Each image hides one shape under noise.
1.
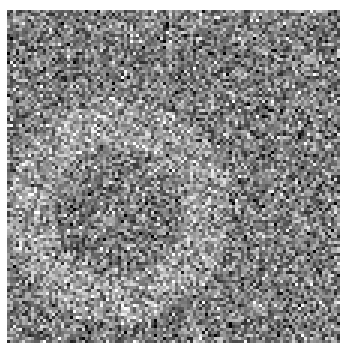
light ring
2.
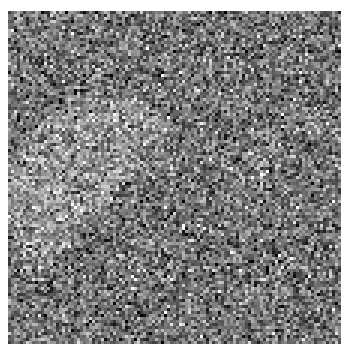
light half disc
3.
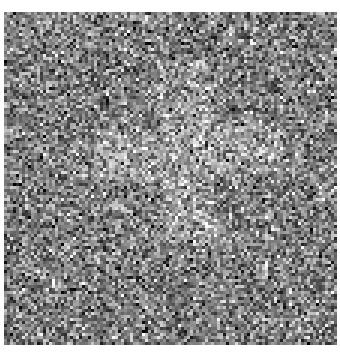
light cross
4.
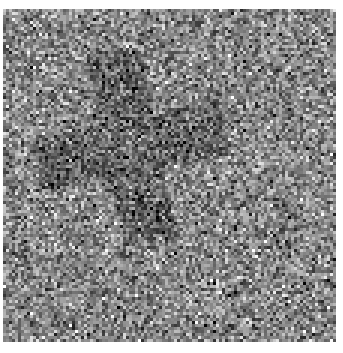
dark cross
